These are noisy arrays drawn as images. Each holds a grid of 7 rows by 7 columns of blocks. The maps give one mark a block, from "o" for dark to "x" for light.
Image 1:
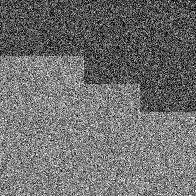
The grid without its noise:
o o o o o o o
o o o o o o o
x x x o o o o
x x x x x o o
x x x x x x x
x x x x x x x
x x x x x x x
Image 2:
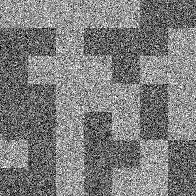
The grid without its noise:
x x x x x o o
o o x o o o x
o x x x o x x
o o x x x o x
o o x o x o x
x o x o o x o
o o x o x x o
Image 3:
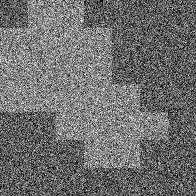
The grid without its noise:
o x x o o o o
x x x x o o o
x x x x o o o
x x x x x o o
o o x x x x o
o o o x x o o
o o o o o o o
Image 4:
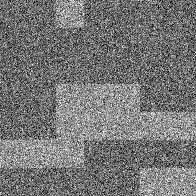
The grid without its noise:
o o x o o o o
o o o o o o o
o o o o o o o
o o x x x o o
o o x x x x x
x x x o o o o
o o o o o x x
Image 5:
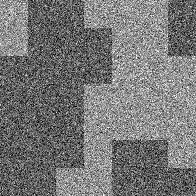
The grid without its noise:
x o o x x x o
x o o o x x o
o o o o x x x
o o o x x x x
o o o x x x x
o o o x o o x
o o x x o o o
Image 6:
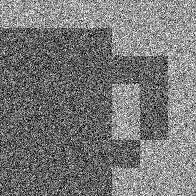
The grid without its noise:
x x x x x x x
o o o o x x x
o o o o o o x
o o o o x o x
o o o o x o x
o o o o o x x
o o o o x x x
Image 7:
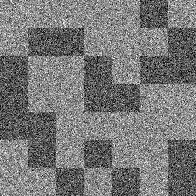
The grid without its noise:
x x x x x o x
x o o x x x o
o x x o x o o
o x x o o x x
o o x x x x x
x o x o x x o
x x o x o x o
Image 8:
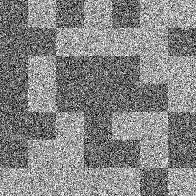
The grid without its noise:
o x o x o x x
o o x x x x o
o x o o o x x
o x o o o o x
o o x o x x o
o x x o o x o
x x x x x o x
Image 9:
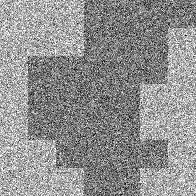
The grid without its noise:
x x x o o o o
x x x o o o x
x o o o o o x
x o o o o x x
x o o o o x x
x x o o o o x
x x x o o x x
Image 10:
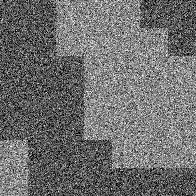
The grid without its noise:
o o x x x o o
o o x x x x o
o o o x x x x
o o o x x x x
o o o x x x x
x o o o x x x
x o o o o o o
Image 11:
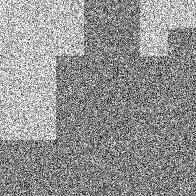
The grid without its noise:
x x x o o x x
x x x o o x o
x x o o o o o
x x o o o o o
x x o o o o o
o o o o o o o
o o o o o o o
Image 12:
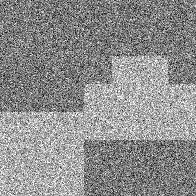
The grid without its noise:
o o o o o o o
o o o o o o o
o o o o x x o
o o o x x x x
x x x x x x x
x x x o o o o
x x x o o o o
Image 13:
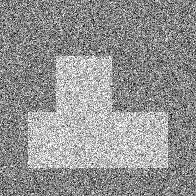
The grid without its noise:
o o o o o o o
o o o o o o o
o o x x o o o
o o x x o o o
o x x x x x o
o x x x x x o
o o o o o o o
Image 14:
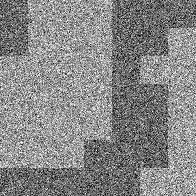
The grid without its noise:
o x x x o o o
o x x x o o x
x x x x o x x
x x x x o o x
x x x x o o x
x x x o o o x
o o o o o x x
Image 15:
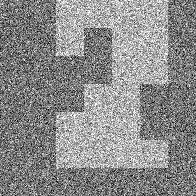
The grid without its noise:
o o x x x x o
o o x o x x o
o o o o x x o
o o o x x o o
o o x x x o o
o o x x x x o
o o o o o o o
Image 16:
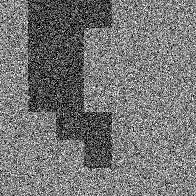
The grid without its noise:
x o o o x x x
x o o x x x x
x o o x x x x
x o o x x x x
x x o o x x x
x x x o x x x
x x x x x x x
